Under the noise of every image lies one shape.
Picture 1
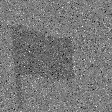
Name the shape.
flag
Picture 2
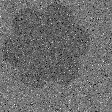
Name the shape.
flower
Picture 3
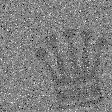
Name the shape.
chess queen
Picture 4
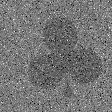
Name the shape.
club
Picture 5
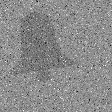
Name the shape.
bell
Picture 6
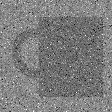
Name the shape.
cup
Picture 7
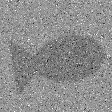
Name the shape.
fish
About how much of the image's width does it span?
nearly all
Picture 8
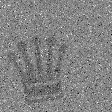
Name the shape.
chess queen
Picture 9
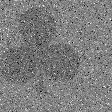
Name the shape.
club
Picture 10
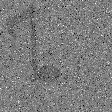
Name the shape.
musical note
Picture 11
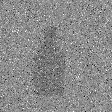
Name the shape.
bottle
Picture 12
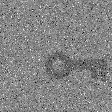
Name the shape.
key
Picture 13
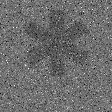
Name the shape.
asterisk
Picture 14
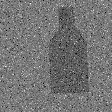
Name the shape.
bottle
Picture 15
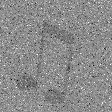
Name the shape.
pair of musical notes
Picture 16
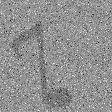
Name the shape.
musical note
